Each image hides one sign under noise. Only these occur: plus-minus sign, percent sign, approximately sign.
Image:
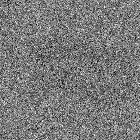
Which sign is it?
approximately sign
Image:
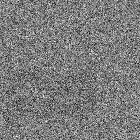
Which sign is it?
approximately sign
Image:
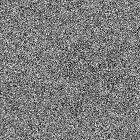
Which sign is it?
percent sign
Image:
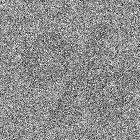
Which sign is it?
percent sign
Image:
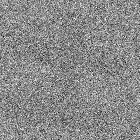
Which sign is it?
plus-minus sign
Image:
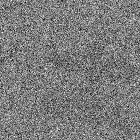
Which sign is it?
plus-minus sign
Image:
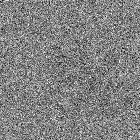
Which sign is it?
percent sign
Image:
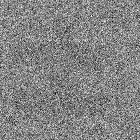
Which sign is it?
plus-minus sign
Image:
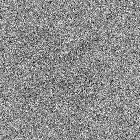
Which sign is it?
percent sign
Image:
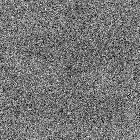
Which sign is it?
plus-minus sign
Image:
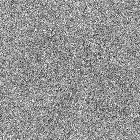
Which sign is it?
percent sign
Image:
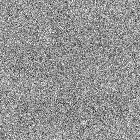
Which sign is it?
plus-minus sign
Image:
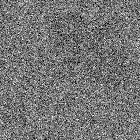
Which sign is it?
percent sign
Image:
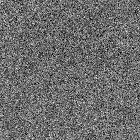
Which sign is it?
approximately sign
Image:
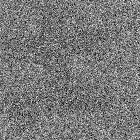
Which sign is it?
plus-minus sign
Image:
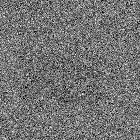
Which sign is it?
approximately sign
